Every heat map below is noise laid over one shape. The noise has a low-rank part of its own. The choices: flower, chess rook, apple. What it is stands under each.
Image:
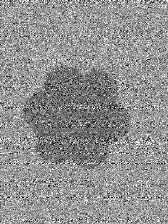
flower
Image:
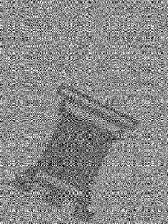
chess rook
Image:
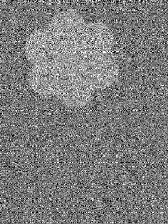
flower
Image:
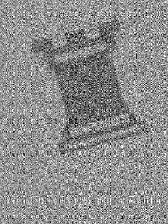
chess rook
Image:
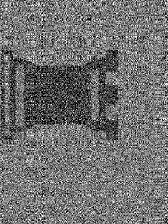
chess rook
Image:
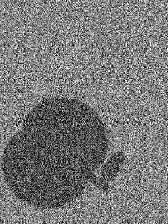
apple
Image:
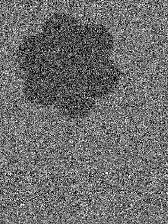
flower
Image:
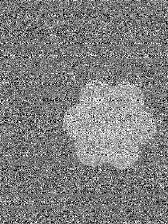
flower
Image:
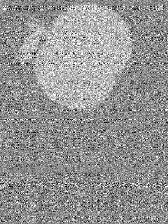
apple
